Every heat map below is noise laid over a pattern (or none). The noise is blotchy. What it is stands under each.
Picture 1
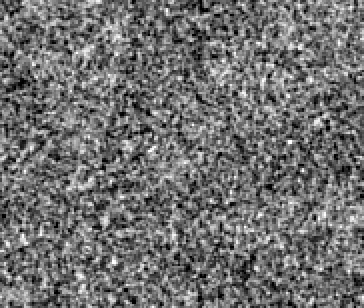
spokes from one point
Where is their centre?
bottom left
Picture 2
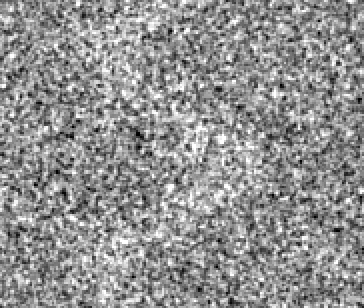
a wavy band
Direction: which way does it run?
top to bottom
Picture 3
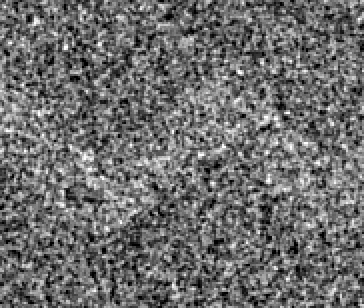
a wavy band
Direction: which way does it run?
left to right
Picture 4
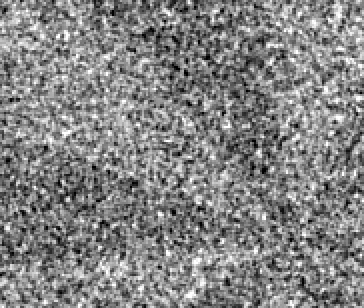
spokes from one point
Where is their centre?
bottom right
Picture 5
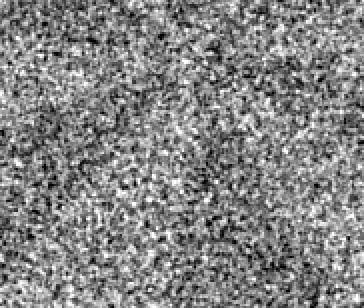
spokes from one point
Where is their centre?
top middle
